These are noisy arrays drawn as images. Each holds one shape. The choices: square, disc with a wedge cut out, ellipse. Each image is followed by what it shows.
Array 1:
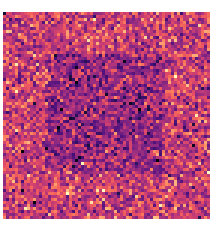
square
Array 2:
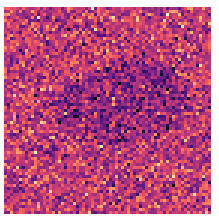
ellipse
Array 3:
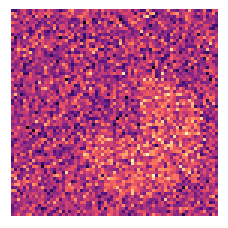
disc with a wedge cut out
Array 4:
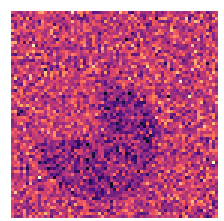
disc with a wedge cut out
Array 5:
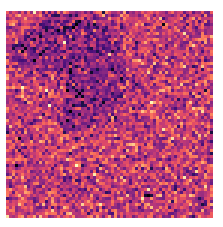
disc with a wedge cut out
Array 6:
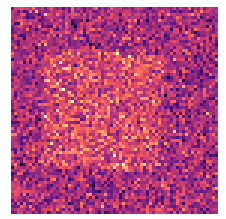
square
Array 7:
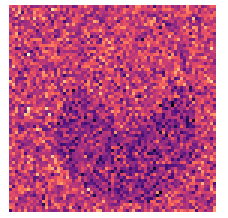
disc with a wedge cut out
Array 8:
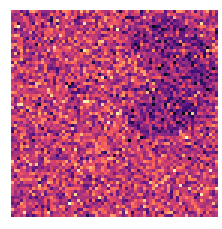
disc with a wedge cut out
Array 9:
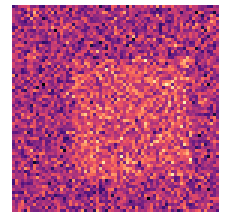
square
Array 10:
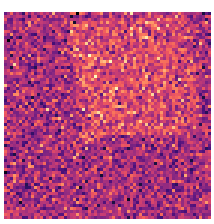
square
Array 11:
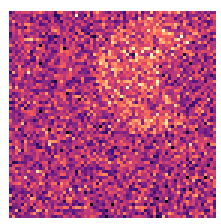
disc with a wedge cut out
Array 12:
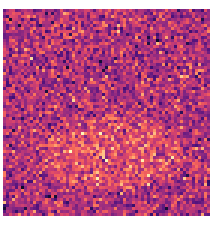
ellipse
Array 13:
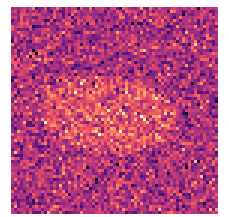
ellipse
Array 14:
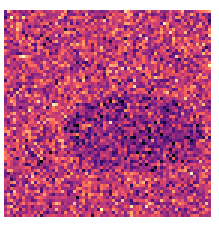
ellipse
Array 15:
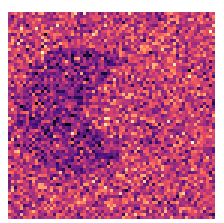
disc with a wedge cut out
